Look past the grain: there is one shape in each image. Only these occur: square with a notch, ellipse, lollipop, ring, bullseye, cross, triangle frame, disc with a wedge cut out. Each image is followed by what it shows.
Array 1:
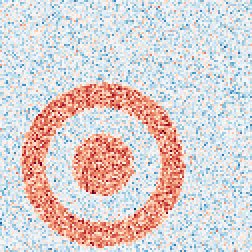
bullseye
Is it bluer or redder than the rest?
redder
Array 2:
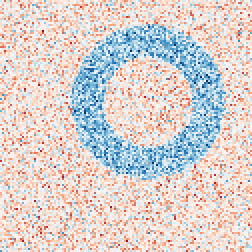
ring
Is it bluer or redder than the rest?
bluer
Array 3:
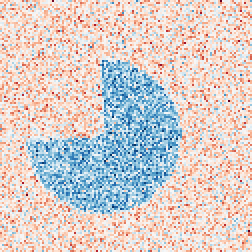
disc with a wedge cut out
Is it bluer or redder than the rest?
bluer
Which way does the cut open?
up and left
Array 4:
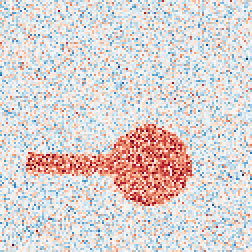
lollipop
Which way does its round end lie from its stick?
right
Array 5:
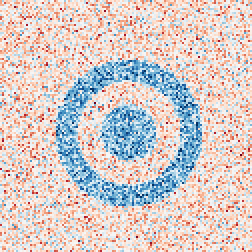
bullseye
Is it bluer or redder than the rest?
bluer
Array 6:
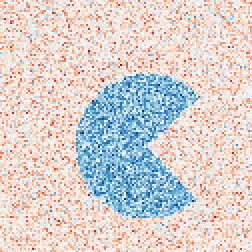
disc with a wedge cut out
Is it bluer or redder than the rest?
bluer
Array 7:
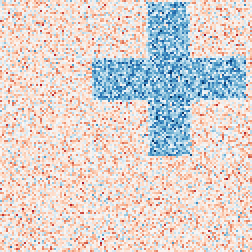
cross
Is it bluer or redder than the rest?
bluer
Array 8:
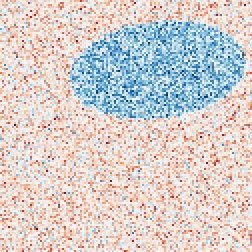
ellipse
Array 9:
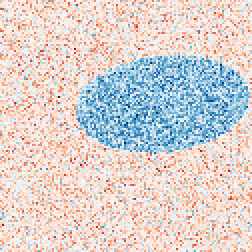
ellipse
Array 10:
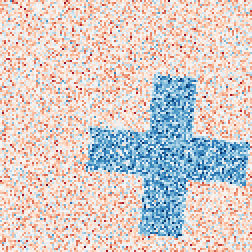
cross
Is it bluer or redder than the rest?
bluer
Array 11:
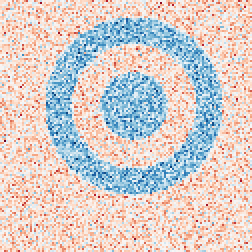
bullseye
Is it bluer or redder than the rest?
bluer
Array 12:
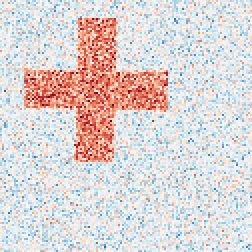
cross
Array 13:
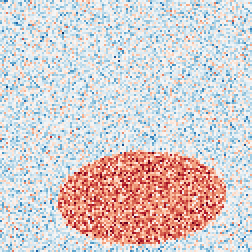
ellipse
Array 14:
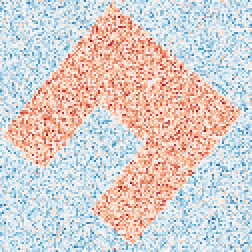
square with a notch
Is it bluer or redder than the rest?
redder
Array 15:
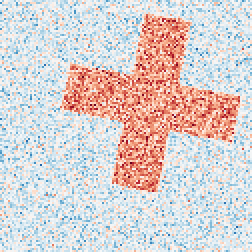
cross
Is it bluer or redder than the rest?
redder
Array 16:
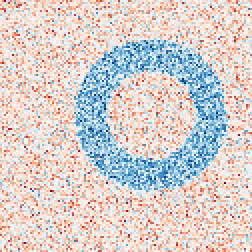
ring
